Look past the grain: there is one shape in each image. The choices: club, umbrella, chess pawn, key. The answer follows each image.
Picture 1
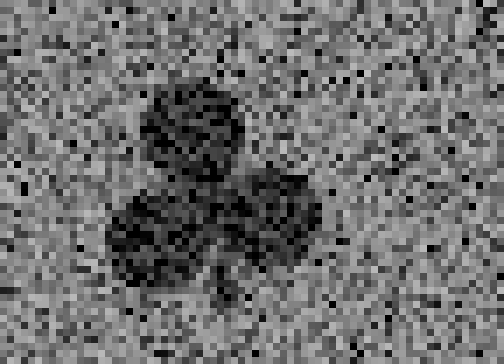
club
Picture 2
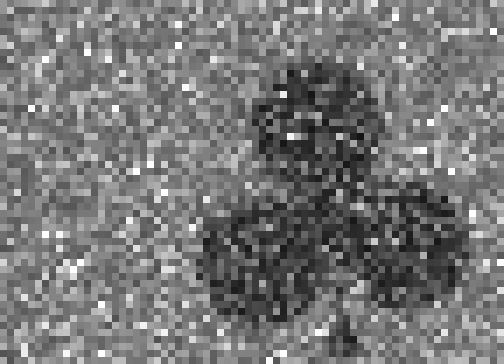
club
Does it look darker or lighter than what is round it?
darker
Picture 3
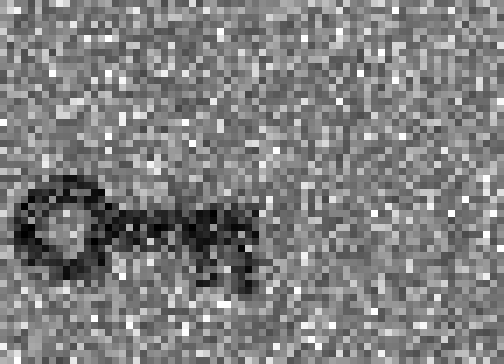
key
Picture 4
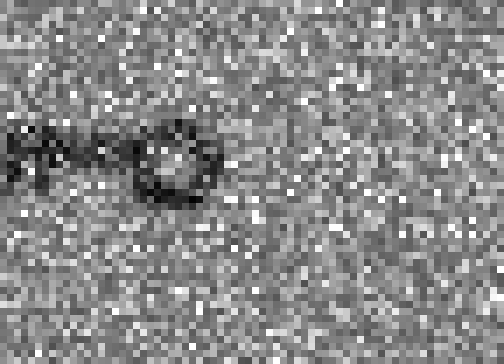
key
